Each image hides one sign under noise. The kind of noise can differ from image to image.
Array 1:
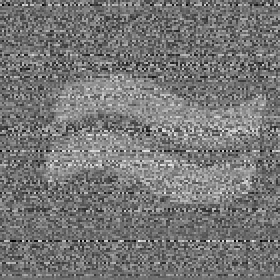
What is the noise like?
rows of uneven size
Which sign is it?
approximately sign
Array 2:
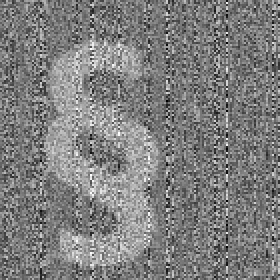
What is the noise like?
columns of uneven size
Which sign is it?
section sign
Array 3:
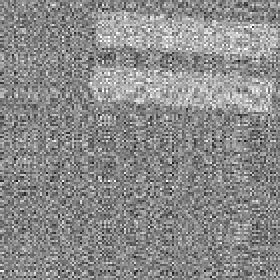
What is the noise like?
low rank plus noise
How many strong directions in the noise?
three or four
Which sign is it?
equals sign
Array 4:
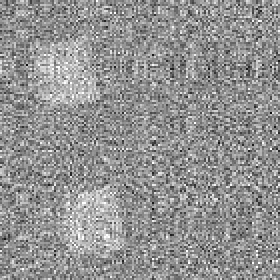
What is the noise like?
low rank plus noise
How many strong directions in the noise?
three or four
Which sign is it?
colon
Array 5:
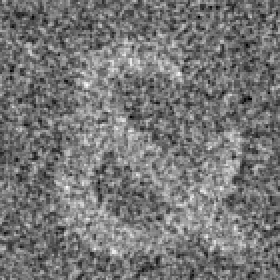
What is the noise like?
blotchy
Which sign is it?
ampersand
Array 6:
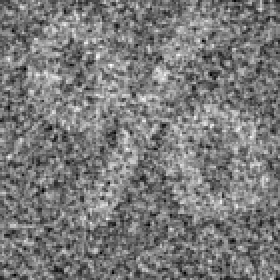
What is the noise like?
blotchy
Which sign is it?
percent sign
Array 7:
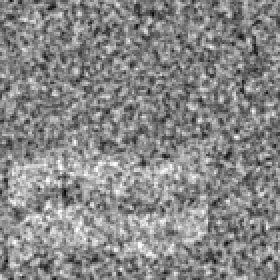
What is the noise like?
blotchy
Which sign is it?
approximately sign
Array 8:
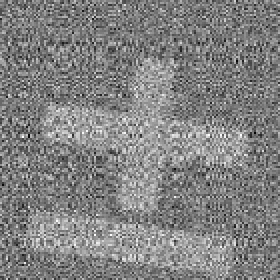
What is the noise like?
low rank plus noise
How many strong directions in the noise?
three or four
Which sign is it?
plus-minus sign
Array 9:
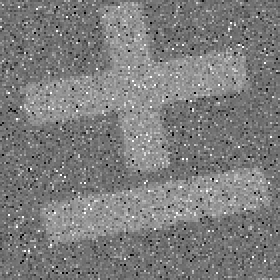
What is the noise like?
heavy tails
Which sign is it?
plus-minus sign
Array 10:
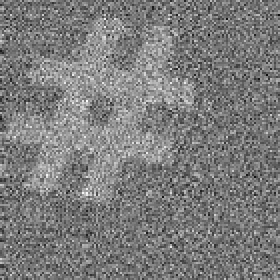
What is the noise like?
low rank plus noise
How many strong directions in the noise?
five to eight
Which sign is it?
hash sign
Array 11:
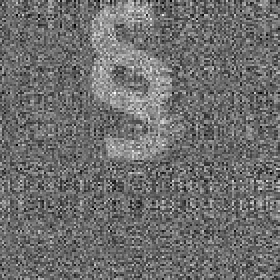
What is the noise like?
low rank plus noise
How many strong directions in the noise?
five to eight
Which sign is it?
section sign
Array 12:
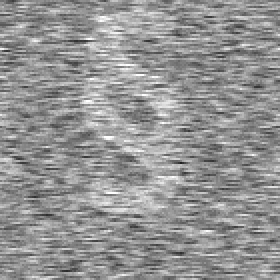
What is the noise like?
streaked along the rows
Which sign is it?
section sign
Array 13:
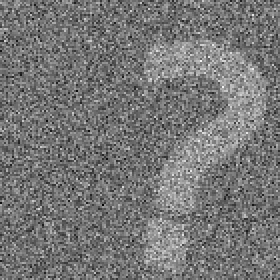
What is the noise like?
independent entries
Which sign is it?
question mark
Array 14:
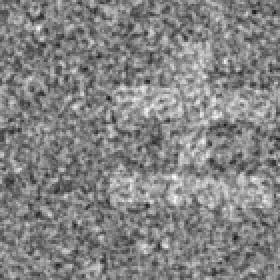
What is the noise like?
blotchy
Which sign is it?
plus-minus sign
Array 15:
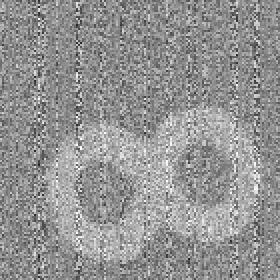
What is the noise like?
columns of uneven size
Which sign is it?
infinity sign
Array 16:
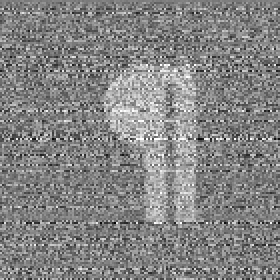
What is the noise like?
rows of uneven size
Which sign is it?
pilcrow
